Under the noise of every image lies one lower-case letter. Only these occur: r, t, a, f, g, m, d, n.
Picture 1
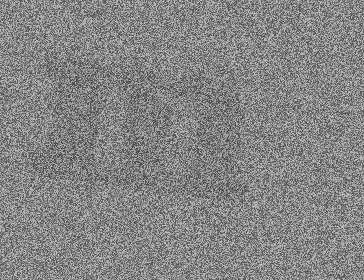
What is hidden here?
dark m
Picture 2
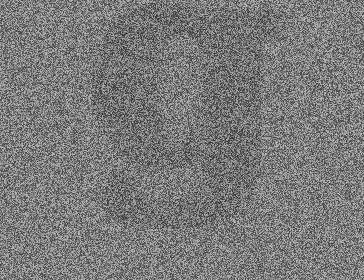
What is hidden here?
dark g
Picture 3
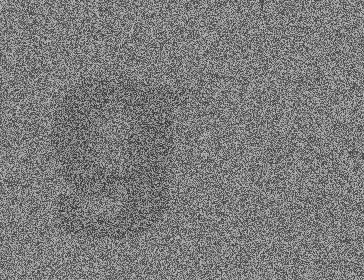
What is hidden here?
dark g
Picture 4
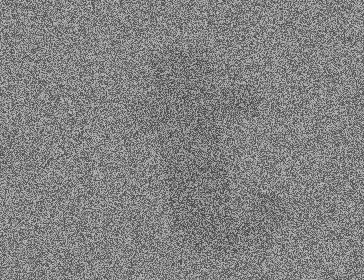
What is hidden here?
dark t
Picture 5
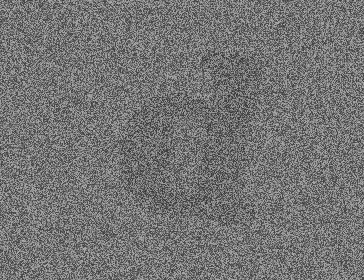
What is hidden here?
dark d
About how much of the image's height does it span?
two thirds
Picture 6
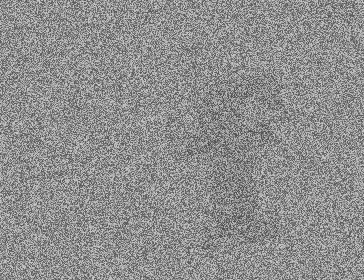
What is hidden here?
dark f
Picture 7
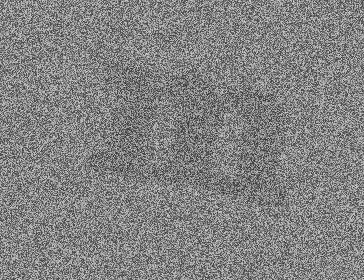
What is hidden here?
dark m
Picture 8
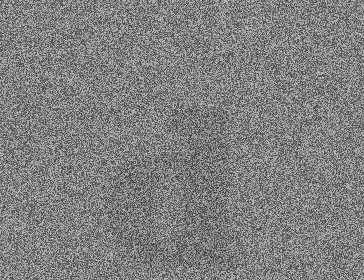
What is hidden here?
dark d
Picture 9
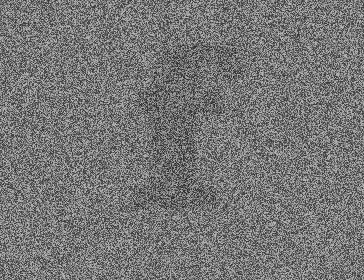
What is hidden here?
dark f
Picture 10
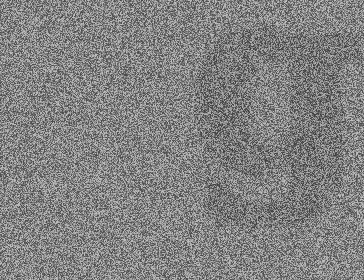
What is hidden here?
dark g
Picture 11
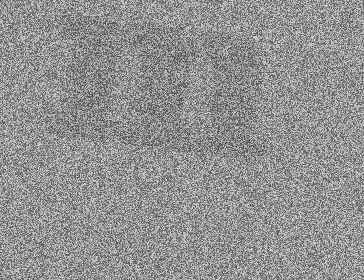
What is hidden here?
dark m
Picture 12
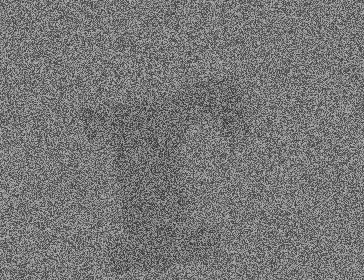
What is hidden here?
dark r
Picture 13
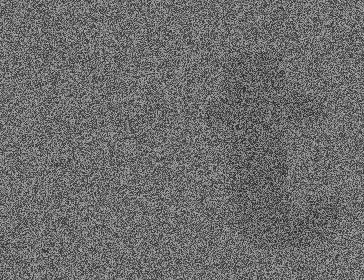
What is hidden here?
dark t
